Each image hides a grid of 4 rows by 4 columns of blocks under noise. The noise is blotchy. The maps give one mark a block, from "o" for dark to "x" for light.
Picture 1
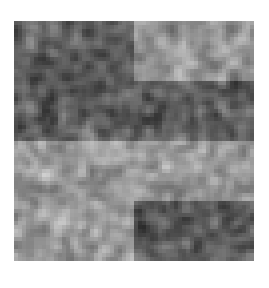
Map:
o o x x
o o o o
x x x x
x x o o
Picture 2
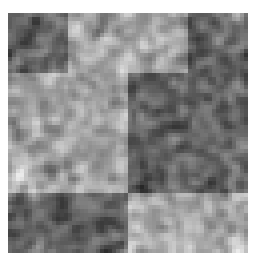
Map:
o x x o
x x o o
x x o o
o o x x
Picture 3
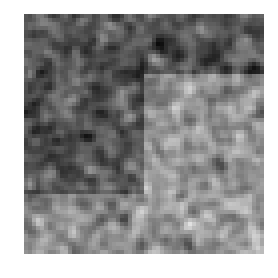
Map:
o o o o
o o x x
o o x x
x x x x
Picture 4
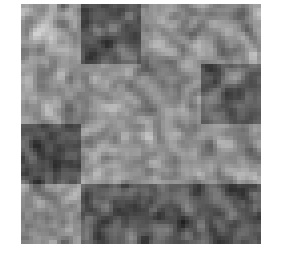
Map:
x o x x
x x x o
o x x x
x o o o
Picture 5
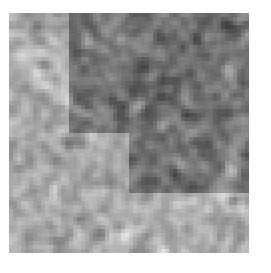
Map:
x o o o
x o o o
x x o o
x x x x
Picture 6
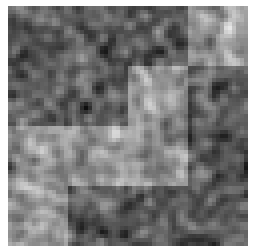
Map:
o o o x
o o x o
x x x o
x o o o
